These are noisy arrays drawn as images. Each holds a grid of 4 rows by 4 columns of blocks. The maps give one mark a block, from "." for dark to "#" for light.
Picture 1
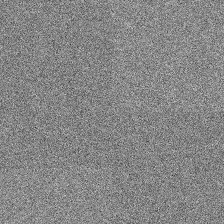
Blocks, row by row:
. . # #
. . # #
. . . .
# # . .
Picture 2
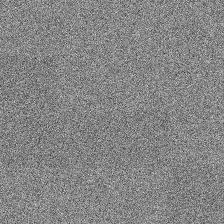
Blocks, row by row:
# # # #
. # # #
. . . #
# # # .
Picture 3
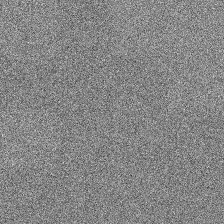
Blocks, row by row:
# . # #
. . . #
# . . .
. . . .
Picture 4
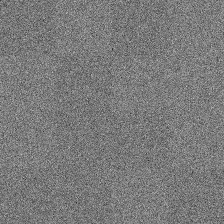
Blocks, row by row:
. # . #
# . # #
# . . #
. . # .
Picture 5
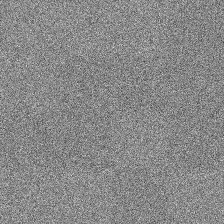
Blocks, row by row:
# # # .
# . . .
. . # .
# # . #
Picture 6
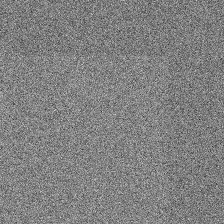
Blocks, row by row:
. . . .
# # # .
# # # .
# # # .
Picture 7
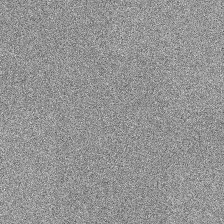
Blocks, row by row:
. . # #
. . . #
# . . .
# . . #
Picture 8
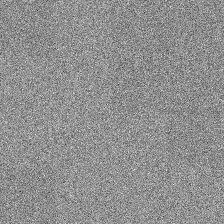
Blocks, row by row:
. # . .
# # . .
# # # .
. # # #
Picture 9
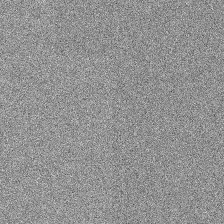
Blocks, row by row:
# . . .
# # . .
# # . .
# # . .
